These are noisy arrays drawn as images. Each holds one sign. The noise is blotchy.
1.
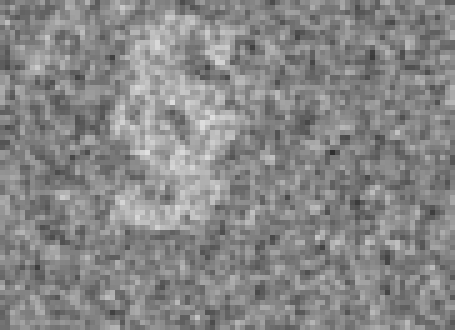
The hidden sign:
section sign
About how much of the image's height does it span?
two thirds
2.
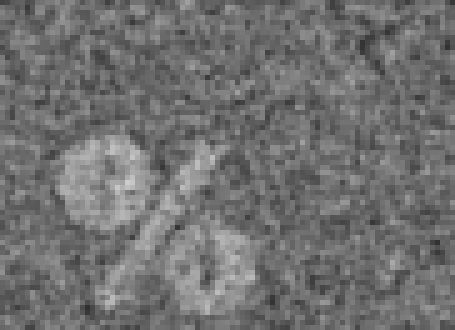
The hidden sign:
percent sign
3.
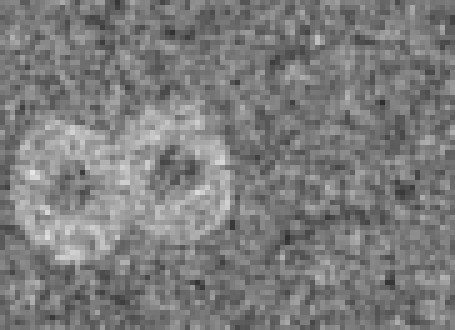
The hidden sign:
infinity sign
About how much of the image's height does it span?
half
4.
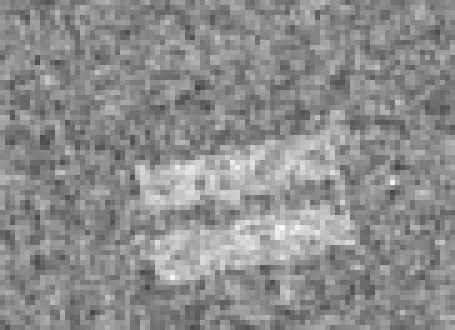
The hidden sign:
equals sign
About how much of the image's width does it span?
half
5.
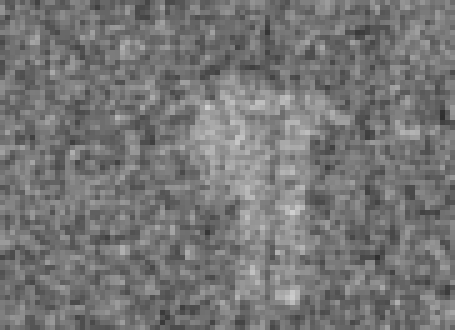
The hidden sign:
pilcrow
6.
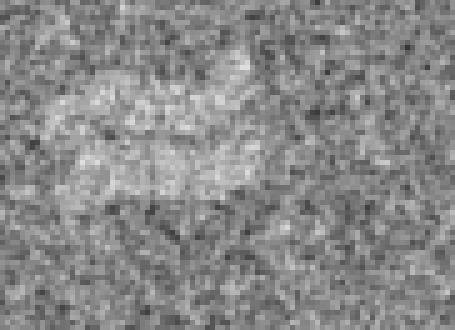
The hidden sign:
approximately sign
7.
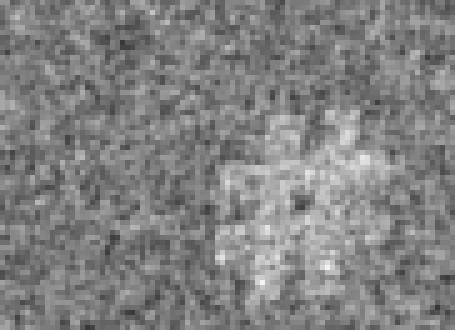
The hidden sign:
hash sign
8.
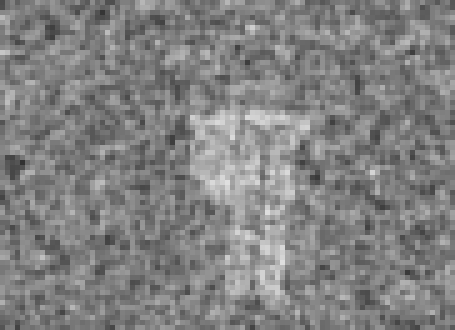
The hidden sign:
pilcrow
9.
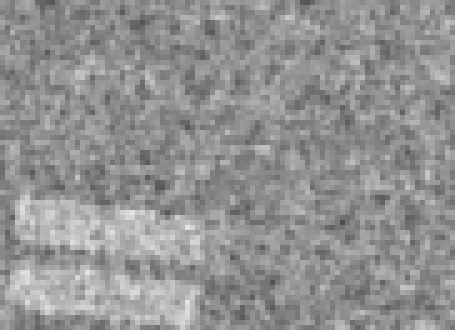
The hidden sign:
equals sign
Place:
bottom left
